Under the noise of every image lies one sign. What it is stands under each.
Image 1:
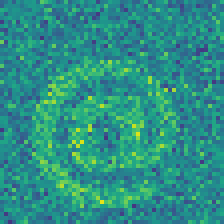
light at sign
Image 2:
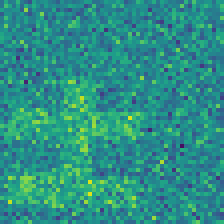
light plus-minus sign
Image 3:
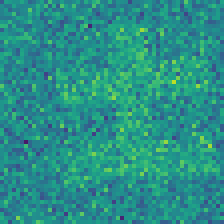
light plus-minus sign
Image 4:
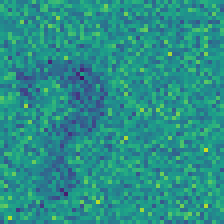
dark question mark
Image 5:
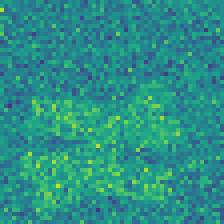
light not-equal sign
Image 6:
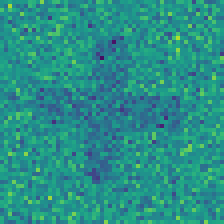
dark plus sign
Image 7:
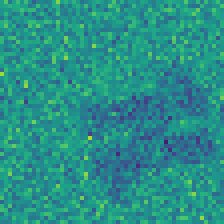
dark not-equal sign
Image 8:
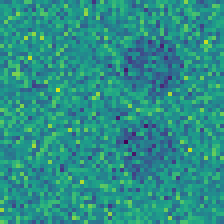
dark colon
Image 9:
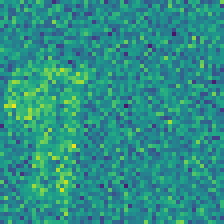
light pilcrow
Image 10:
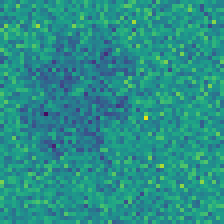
dark hash sign
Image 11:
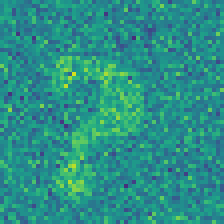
light question mark
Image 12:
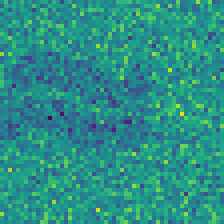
dark approximately sign
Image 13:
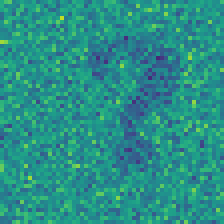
dark question mark
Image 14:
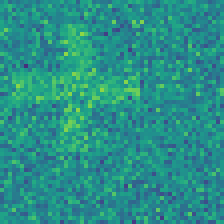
light plus sign
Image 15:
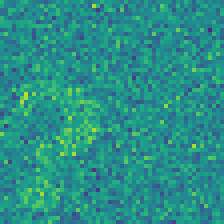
light question mark
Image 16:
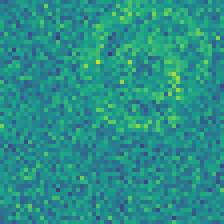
light at sign
